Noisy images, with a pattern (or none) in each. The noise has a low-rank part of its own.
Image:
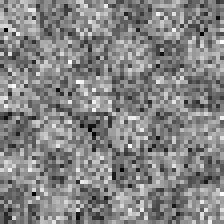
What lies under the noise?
a checkerboard
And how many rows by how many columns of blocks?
6 by 6
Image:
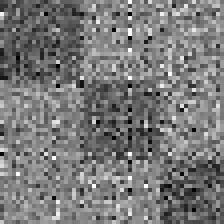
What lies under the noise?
blocks along the diagonal
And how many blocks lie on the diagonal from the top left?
3
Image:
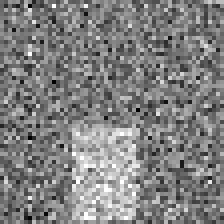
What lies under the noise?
one block
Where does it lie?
bottom middle
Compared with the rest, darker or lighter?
lighter
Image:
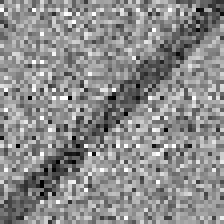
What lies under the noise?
a diagonal band
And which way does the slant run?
bottom left to top right
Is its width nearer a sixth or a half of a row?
a sixth
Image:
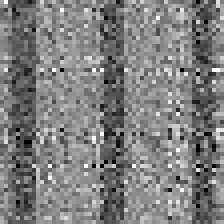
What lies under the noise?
bands of columns
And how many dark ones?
3
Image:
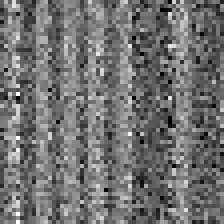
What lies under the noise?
bands of columns
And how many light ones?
6
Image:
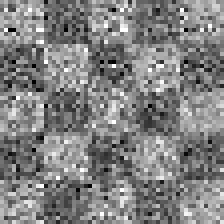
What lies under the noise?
a checkerboard
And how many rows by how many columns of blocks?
5 by 5
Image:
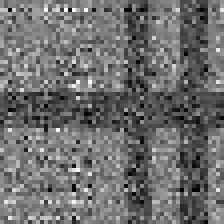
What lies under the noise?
bands of rows crossing bands of columns
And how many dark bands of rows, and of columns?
1 and 2
